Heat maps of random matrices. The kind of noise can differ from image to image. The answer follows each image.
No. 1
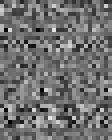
rows of uneven size
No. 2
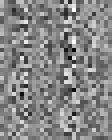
columns of uneven size
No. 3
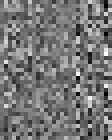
columns of uneven size
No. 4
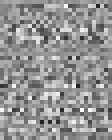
rows of uneven size
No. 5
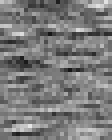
streaked along the rows
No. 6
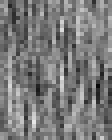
streaked along the columns
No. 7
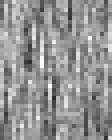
streaked along the columns
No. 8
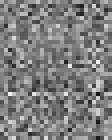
low rank plus noise
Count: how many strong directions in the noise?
two
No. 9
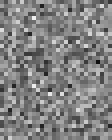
independent entries
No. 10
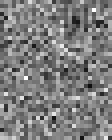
independent entries
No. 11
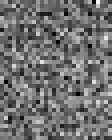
independent entries
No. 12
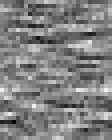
streaked along the rows
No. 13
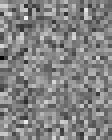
low rank plus noise
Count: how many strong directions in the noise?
three or four
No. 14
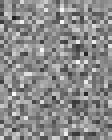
low rank plus noise
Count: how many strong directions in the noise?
two
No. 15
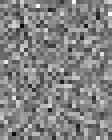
independent entries
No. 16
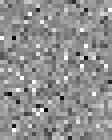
heavy tails
